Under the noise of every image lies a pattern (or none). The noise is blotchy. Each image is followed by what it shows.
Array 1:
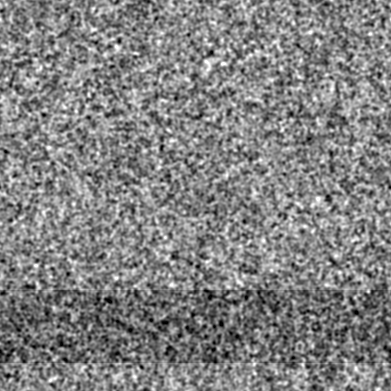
one horizontal stripe
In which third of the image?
bottom
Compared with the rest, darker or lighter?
darker
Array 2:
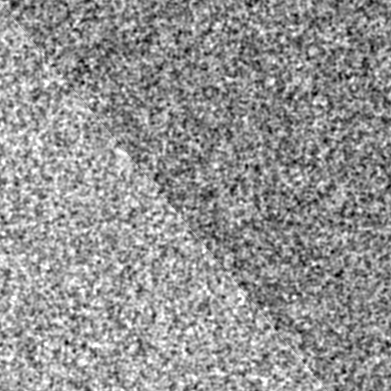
a sharp edge
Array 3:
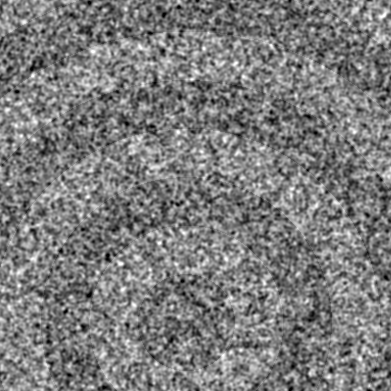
rings round one point
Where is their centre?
bottom middle
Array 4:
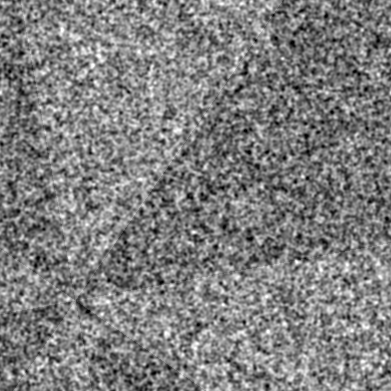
spokes from one point
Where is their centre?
bottom left
